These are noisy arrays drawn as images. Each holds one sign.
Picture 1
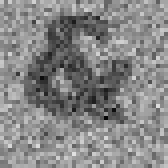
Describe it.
dark ampersand
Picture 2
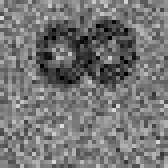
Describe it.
dark infinity sign
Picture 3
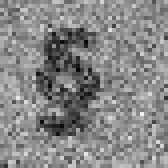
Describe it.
dark section sign
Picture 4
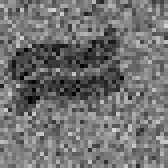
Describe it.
dark approximately sign
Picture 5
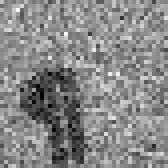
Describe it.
dark pilcrow
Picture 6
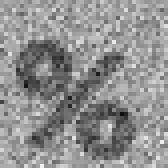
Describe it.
dark percent sign
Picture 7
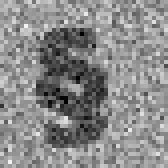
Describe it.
dark section sign
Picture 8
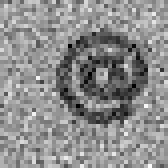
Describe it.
dark at sign
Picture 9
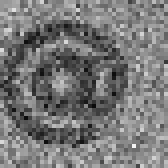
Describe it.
dark at sign
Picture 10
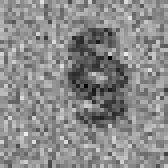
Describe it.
dark section sign
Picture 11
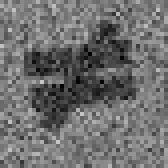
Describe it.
dark not-equal sign
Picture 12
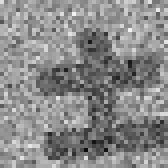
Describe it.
dark plus-minus sign
